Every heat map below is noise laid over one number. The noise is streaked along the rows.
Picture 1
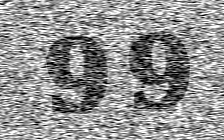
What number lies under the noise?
99
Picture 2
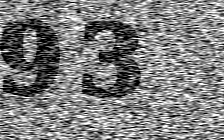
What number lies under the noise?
93
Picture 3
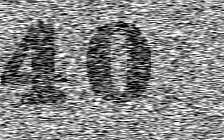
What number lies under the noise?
40
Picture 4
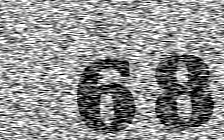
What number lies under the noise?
68
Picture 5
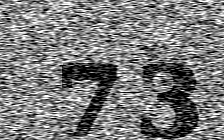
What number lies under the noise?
73
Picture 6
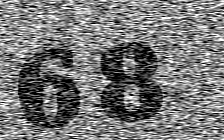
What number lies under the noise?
68
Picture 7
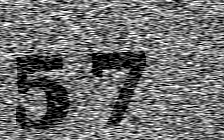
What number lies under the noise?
57
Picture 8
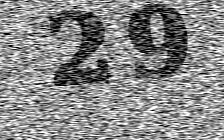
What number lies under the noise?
29
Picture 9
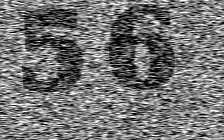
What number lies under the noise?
56
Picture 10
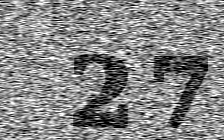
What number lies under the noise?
27
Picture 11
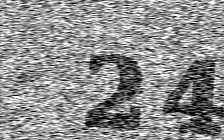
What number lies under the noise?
24
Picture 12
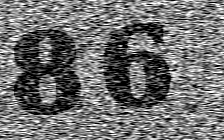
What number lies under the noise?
86
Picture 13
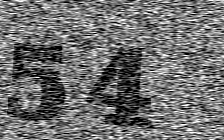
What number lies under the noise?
54
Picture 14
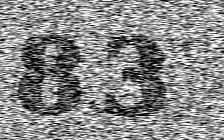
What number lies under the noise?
83
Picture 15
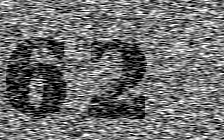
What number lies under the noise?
62
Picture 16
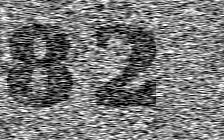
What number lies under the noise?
82
